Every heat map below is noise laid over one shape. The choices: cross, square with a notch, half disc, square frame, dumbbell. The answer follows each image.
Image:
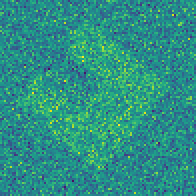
square with a notch
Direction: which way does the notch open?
up and left
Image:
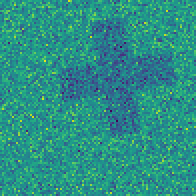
cross
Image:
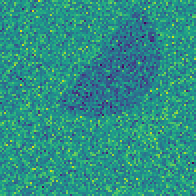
half disc
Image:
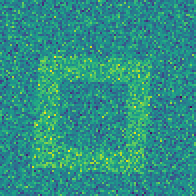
square frame
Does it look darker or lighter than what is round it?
lighter
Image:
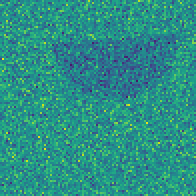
half disc
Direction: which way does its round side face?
down
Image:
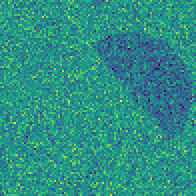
half disc
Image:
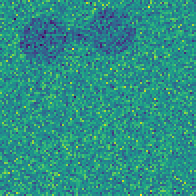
dumbbell
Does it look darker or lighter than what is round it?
darker
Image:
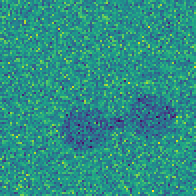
dumbbell
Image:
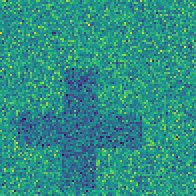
cross
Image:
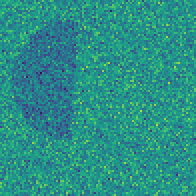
half disc
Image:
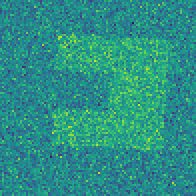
square with a notch
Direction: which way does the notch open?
left
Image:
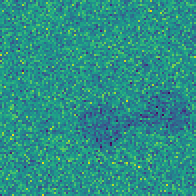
dumbbell
